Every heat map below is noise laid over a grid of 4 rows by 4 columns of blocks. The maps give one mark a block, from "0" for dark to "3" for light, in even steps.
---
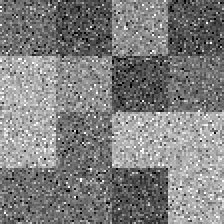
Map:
1 0 2 0
3 2 0 1
3 1 3 3
1 1 0 3
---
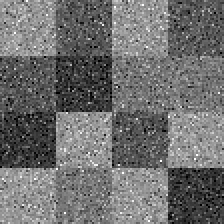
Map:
3 1 3 1
1 0 2 2
0 3 1 3
3 2 3 0
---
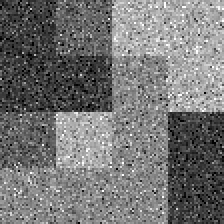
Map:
0 1 3 3
0 0 2 3
1 3 2 0
2 2 2 0
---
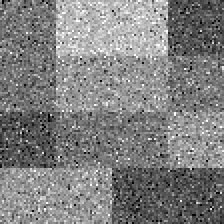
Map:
1 3 3 0
1 2 2 1
0 1 1 2
2 2 0 0
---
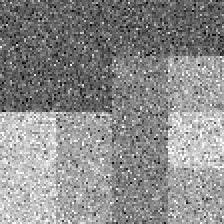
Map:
0 0 0 0
0 0 1 2
3 2 1 3
3 2 1 2
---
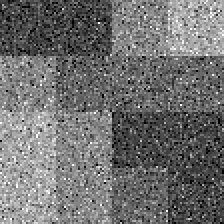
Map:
0 0 2 3
2 1 1 1
3 2 0 0
3 2 1 0
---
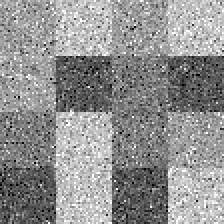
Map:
2 3 2 3
2 0 1 0
1 3 1 2
0 3 0 3
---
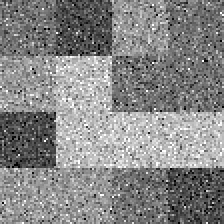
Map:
1 0 2 1
2 3 1 1
0 3 3 3
2 2 1 0
